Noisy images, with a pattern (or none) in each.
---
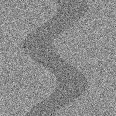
a wavy band
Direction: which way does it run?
top to bottom
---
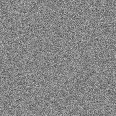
only noise
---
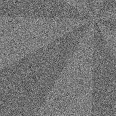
spokes from one point
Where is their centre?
top right
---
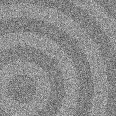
rings round one point
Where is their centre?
bottom left
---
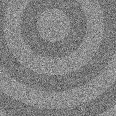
rings round one point
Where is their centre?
top middle
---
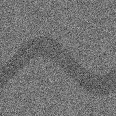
a wavy band
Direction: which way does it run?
left to right
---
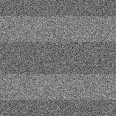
horizontal stripes
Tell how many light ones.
2
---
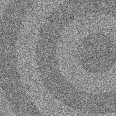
rings round one point
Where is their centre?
middle right
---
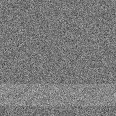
one horizontal stripe
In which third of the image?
bottom
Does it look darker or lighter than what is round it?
lighter
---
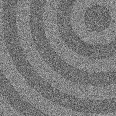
rings round one point
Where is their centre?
top right
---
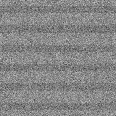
horizontal stripes
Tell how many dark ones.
6
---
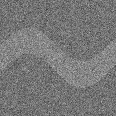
a wavy band
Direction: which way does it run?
left to right
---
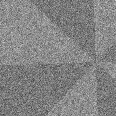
spokes from one point
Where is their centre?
middle right
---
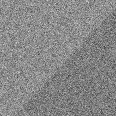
a sharp edge
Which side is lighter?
top left
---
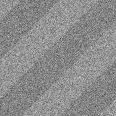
diagonal stripes
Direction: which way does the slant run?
bottom left to top right
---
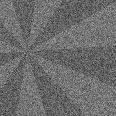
spokes from one point
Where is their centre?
middle left
